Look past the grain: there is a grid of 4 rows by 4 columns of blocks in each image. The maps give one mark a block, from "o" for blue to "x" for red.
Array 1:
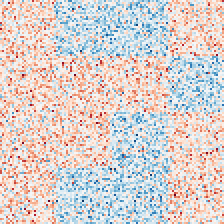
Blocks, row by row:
x o o x
x x x o
x x o x
x o o x
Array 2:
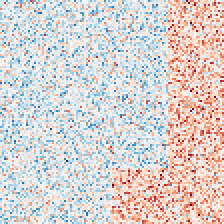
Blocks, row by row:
o o o x
o o o x
o o o x
o o x x
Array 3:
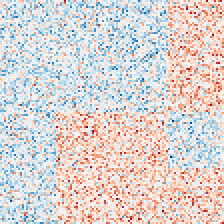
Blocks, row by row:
o o o x
o o o x
o x x o
o x x x
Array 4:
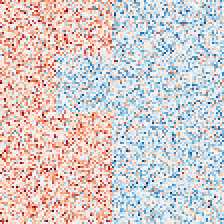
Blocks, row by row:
x x o o
x o o o
x x o o
x x o o
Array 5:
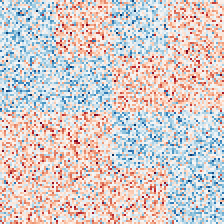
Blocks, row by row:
o x o x
o o x x
x x o o
x x x o
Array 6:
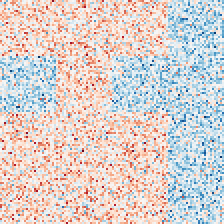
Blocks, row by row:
x x x o
o x o o
x x x o
x x x o
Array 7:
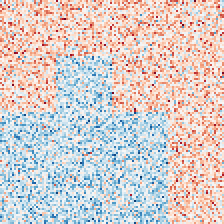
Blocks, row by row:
x x x x
x o x x
o o o x
o o o x
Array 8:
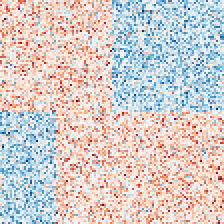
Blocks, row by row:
x x o o
x x o o
o x x x
o x x x
